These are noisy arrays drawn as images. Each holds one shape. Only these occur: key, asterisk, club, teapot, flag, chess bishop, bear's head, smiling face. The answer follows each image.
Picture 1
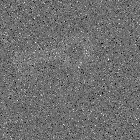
key
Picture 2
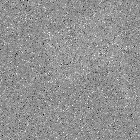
flag
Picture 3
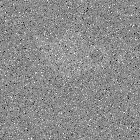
teapot
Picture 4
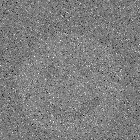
smiling face
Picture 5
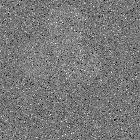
club
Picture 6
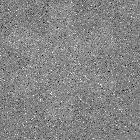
asterisk
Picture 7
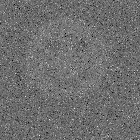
smiling face
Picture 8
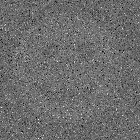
smiling face
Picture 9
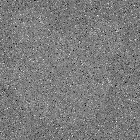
bear's head
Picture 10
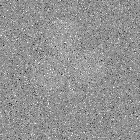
club
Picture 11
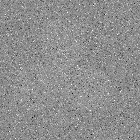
club
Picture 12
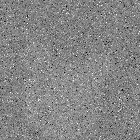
bear's head
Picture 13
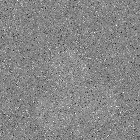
club
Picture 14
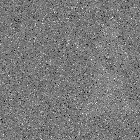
chess bishop
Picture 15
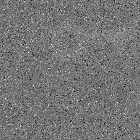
key
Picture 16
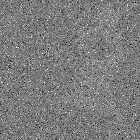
chess bishop
